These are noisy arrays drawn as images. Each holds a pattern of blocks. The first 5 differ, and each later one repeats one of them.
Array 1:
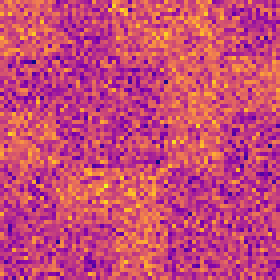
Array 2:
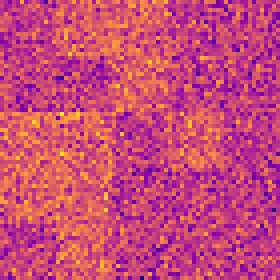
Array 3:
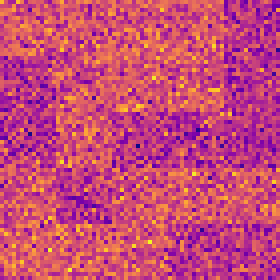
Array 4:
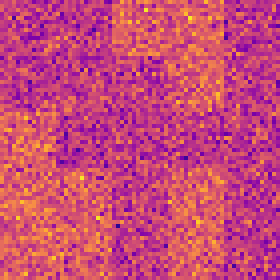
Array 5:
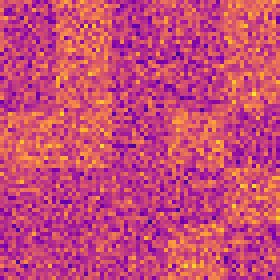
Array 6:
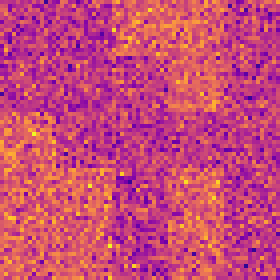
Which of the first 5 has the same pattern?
4
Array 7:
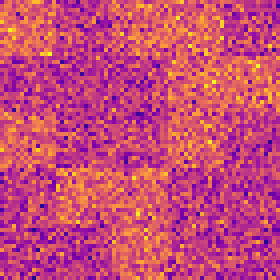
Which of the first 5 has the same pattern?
1
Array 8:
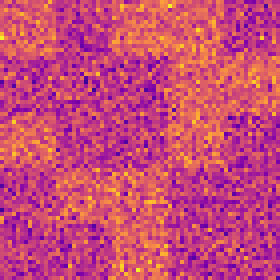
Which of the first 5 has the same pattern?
1
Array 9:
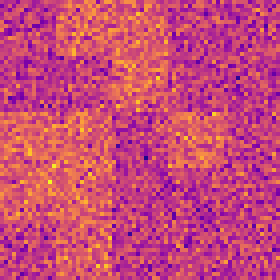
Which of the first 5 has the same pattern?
2
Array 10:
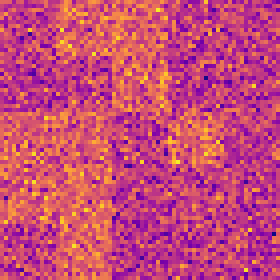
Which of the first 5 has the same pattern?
2
